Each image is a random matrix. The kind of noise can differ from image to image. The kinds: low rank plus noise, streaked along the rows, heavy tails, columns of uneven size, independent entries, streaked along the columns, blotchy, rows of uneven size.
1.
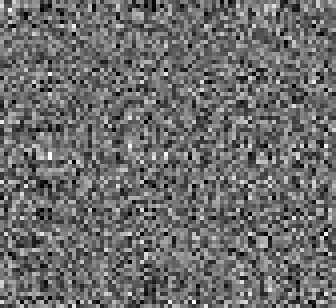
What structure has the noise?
low rank plus noise
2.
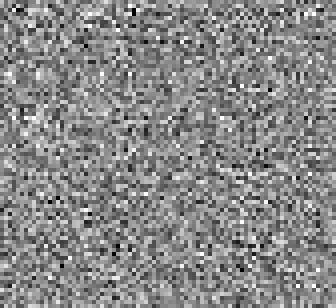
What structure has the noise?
low rank plus noise
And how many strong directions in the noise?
five to eight
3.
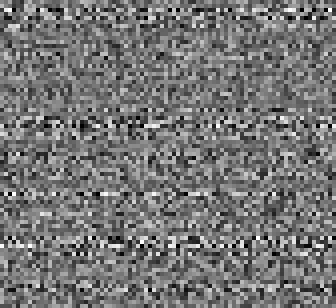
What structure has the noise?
rows of uneven size
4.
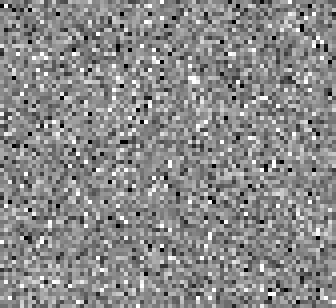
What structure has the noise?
heavy tails
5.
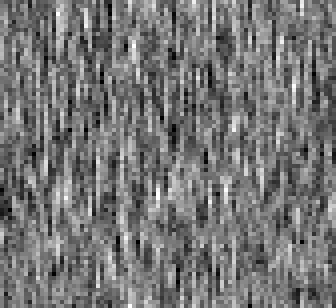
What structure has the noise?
streaked along the columns
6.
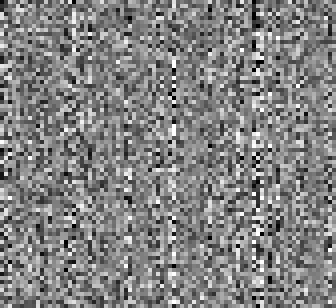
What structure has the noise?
columns of uneven size
